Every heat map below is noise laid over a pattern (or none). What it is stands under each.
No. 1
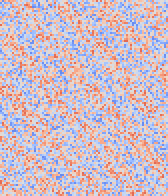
diagonal stripes
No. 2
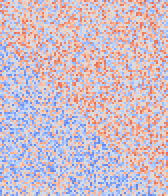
a sharp edge
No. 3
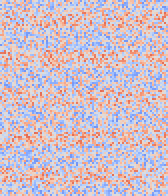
horizontal stripes
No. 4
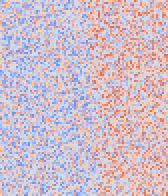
a sharp edge
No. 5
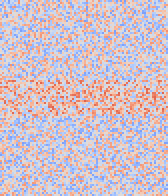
one horizontal stripe
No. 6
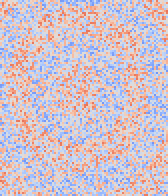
rings round one point
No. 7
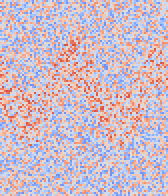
a wavy band
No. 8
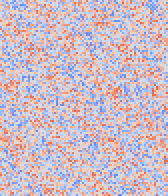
diagonal stripes
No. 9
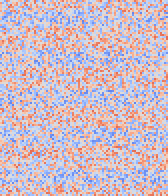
horizontal stripes
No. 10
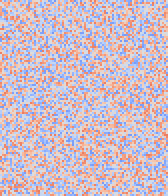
only noise
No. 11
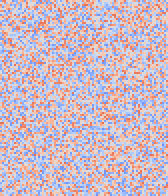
only noise
